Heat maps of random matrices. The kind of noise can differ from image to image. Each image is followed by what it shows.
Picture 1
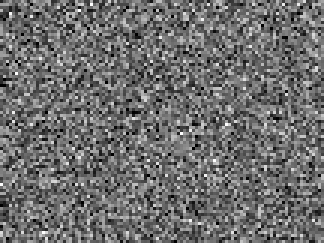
low rank plus noise
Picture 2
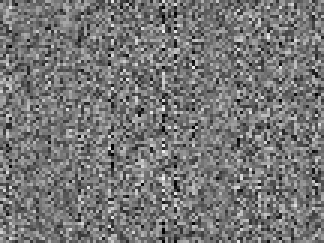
columns of uneven size
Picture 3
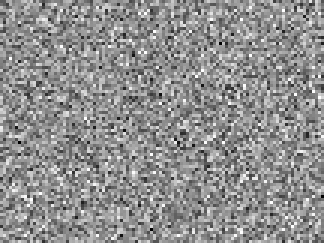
low rank plus noise
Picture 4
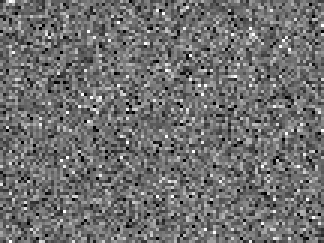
heavy tails
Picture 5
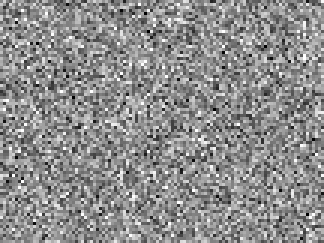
independent entries
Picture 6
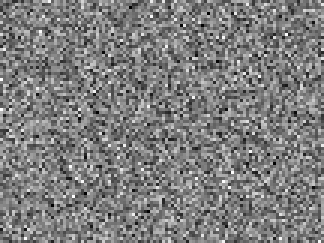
independent entries
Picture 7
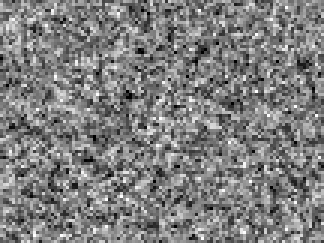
blotchy
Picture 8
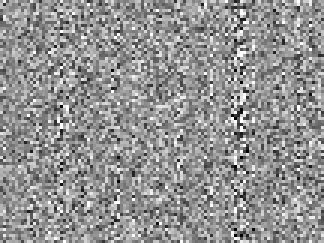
columns of uneven size
